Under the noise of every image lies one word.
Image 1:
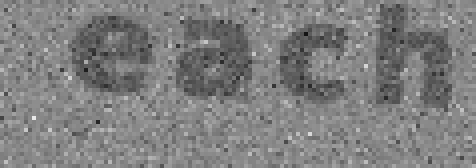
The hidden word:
each
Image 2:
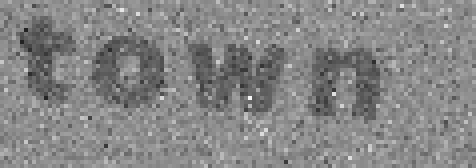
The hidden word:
town
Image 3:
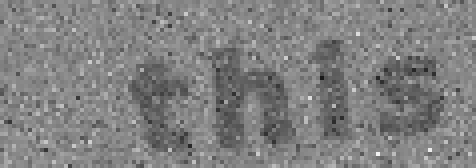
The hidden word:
this
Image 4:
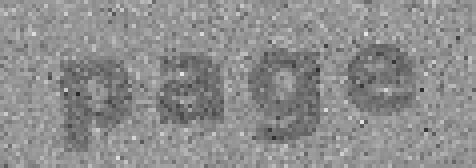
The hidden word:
page
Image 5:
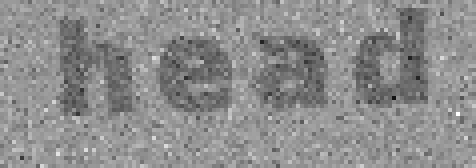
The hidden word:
head
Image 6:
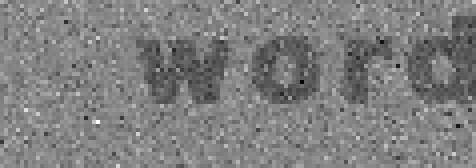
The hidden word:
word
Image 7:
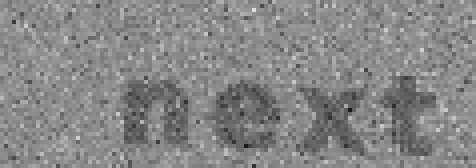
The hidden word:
next
